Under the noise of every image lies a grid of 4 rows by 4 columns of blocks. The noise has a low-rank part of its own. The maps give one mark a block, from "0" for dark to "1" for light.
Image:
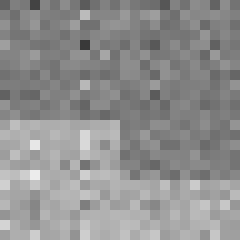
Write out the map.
0 0 0 0
0 0 0 0
1 1 0 0
1 1 1 1
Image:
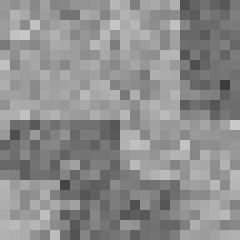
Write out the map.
1 1 1 0
1 1 1 0
0 0 1 1
1 0 0 1
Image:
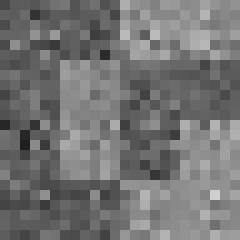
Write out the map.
0 0 1 1
0 1 0 0
0 1 0 1
0 0 1 1
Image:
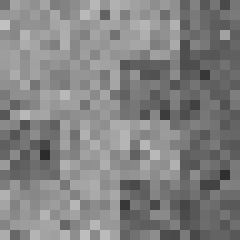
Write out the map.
1 1 1 0
1 1 0 0
0 1 1 0
1 1 0 0
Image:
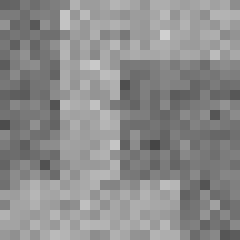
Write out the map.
0 1 1 1
0 1 0 0
0 1 0 0
1 1 1 0
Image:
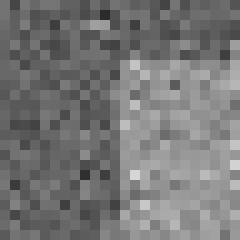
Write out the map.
0 0 0 0
0 0 1 1
0 0 1 1
0 0 1 1
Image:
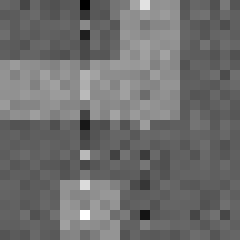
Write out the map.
0 0 1 0
1 1 1 0
0 0 0 0
0 1 0 0
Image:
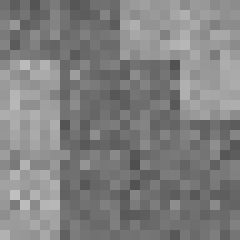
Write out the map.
0 0 1 1
1 0 0 1
1 0 0 0
1 0 0 0
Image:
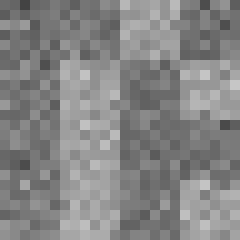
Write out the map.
0 0 1 0
0 1 0 1
0 1 0 0
0 1 0 1
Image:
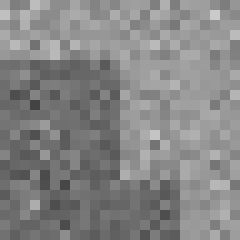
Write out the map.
1 1 1 1
0 0 1 1
0 0 1 1
0 0 0 1
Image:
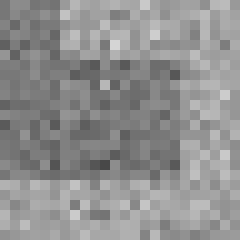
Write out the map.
0 1 1 1
0 0 0 1
0 0 0 1
1 1 1 1
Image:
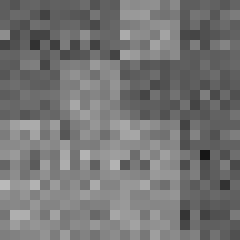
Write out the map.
0 0 1 0
0 1 0 0
1 1 1 0
1 1 1 0
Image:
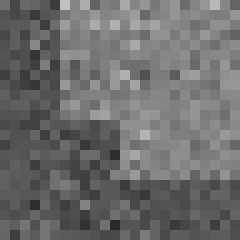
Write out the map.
0 1 1 1
0 1 1 1
0 0 1 1
0 0 0 0
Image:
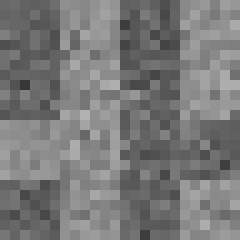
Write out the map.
0 1 0 1
0 1 0 1
1 1 0 0
0 1 0 1
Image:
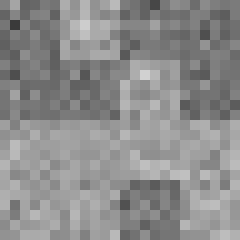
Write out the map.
0 1 0 0
0 0 1 0
1 1 1 1
1 1 0 1
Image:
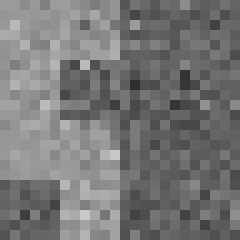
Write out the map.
1 1 0 0
1 0 0 0
1 1 0 0
0 1 0 0
